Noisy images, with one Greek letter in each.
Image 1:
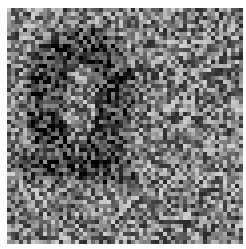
omega
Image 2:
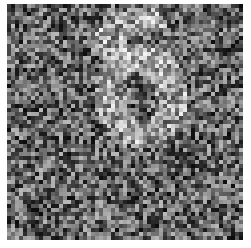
delta
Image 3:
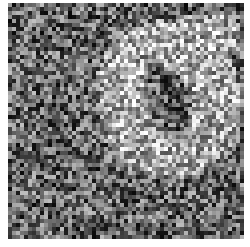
sigma
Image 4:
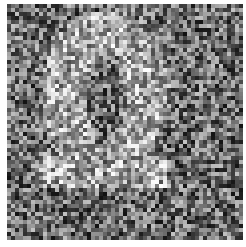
omega
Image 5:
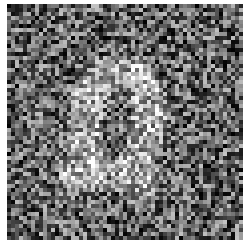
omega
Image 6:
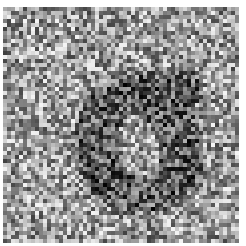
sigma
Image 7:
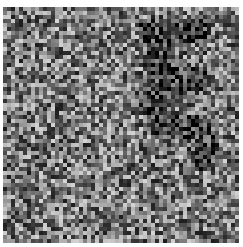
xi
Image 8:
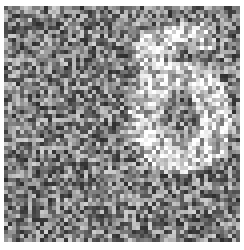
delta
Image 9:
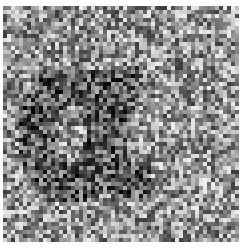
alpha
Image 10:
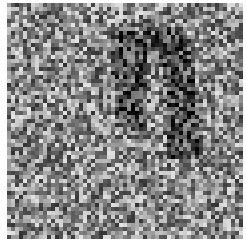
eta
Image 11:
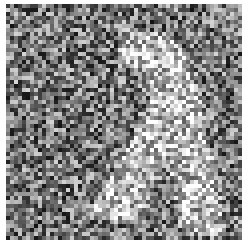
lambda
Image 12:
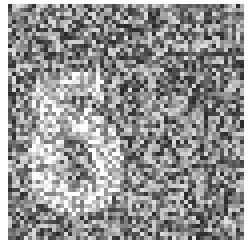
delta
